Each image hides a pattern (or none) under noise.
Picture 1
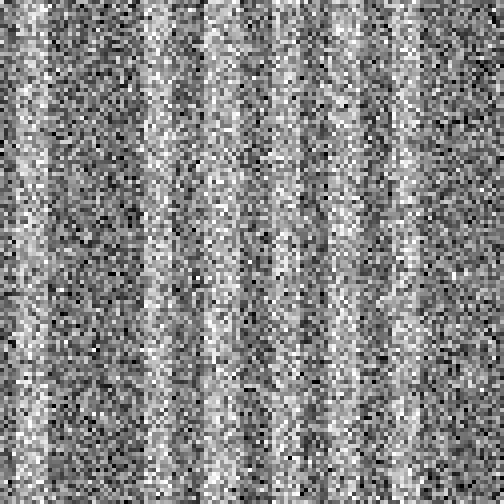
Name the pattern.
bands of columns
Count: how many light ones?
6
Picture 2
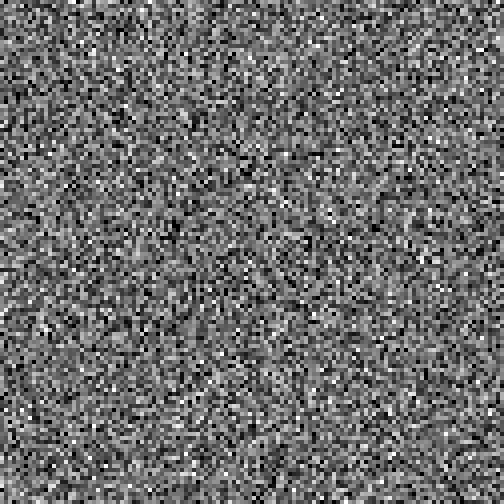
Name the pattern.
only noise
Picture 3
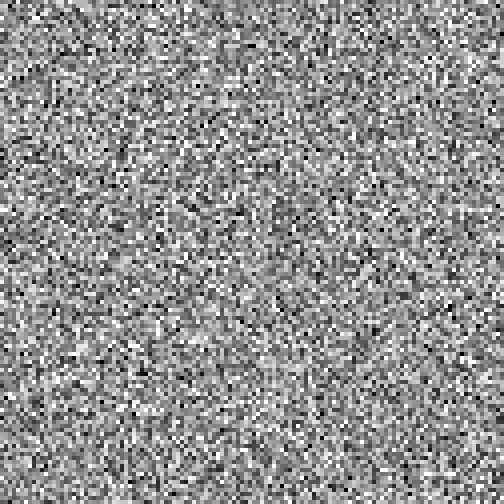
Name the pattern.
only noise
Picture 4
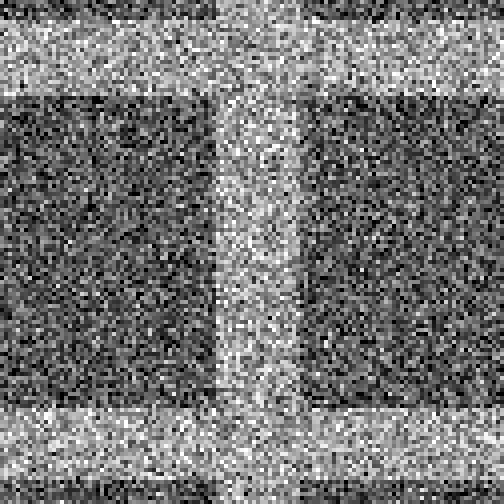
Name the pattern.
bands of rows crossing bands of columns
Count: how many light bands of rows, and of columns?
2 and 1
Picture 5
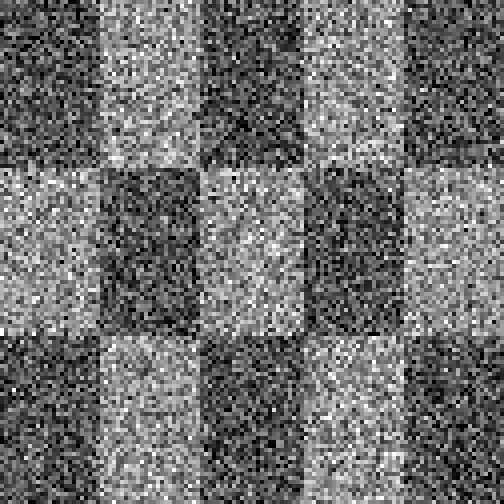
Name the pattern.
a checkerboard
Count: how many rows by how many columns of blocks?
3 by 5
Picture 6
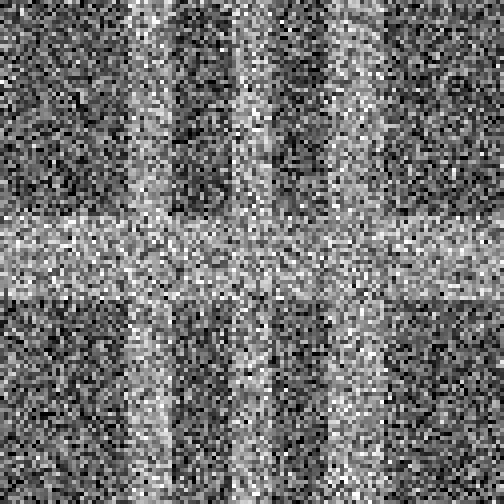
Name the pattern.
bands of rows crossing bands of columns
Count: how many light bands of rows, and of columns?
1 and 3
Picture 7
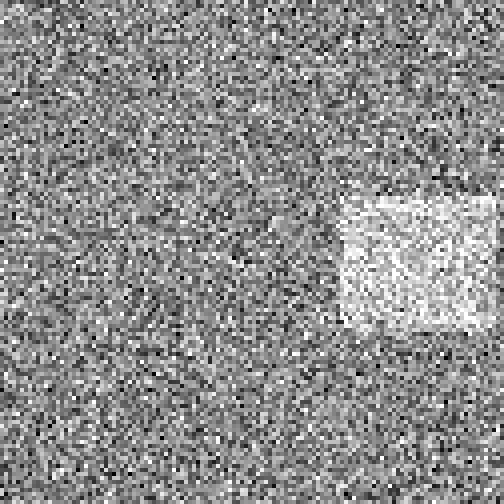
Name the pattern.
one block
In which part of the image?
middle right
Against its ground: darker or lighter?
lighter
